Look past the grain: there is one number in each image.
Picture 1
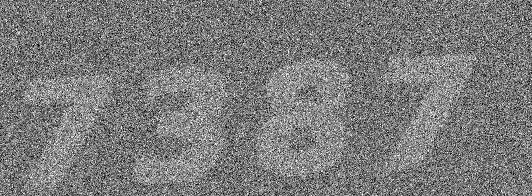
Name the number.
7387
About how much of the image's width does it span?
nearly all
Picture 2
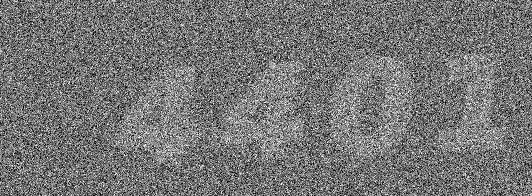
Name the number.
4401
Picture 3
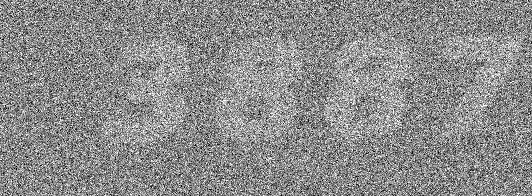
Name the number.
3887
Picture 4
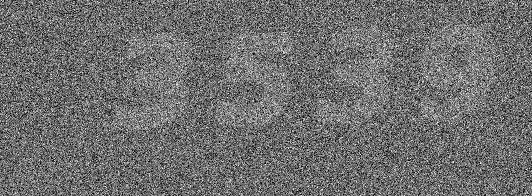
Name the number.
3539
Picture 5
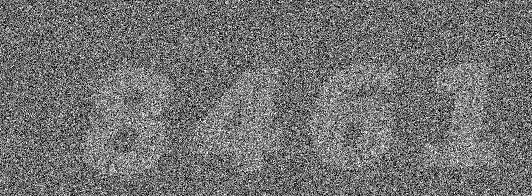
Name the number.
8461
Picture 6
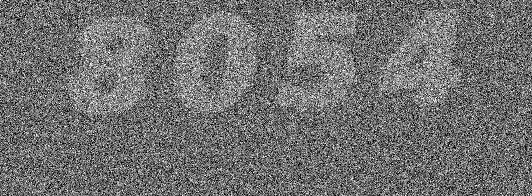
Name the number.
8054
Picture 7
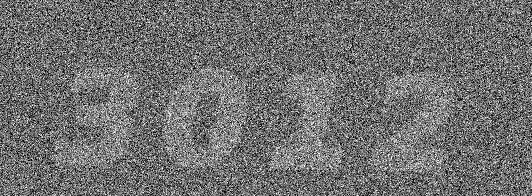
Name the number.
3012
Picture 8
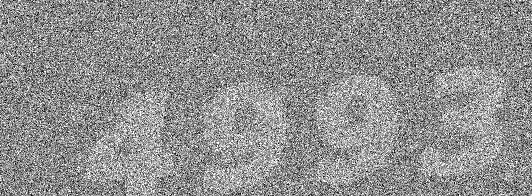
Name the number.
4993
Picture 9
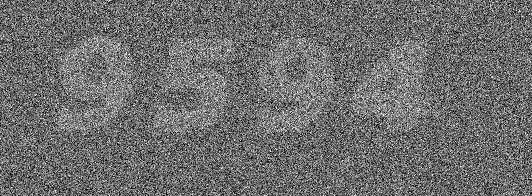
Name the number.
9594
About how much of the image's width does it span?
two thirds
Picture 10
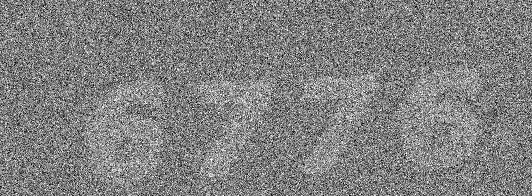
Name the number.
6776
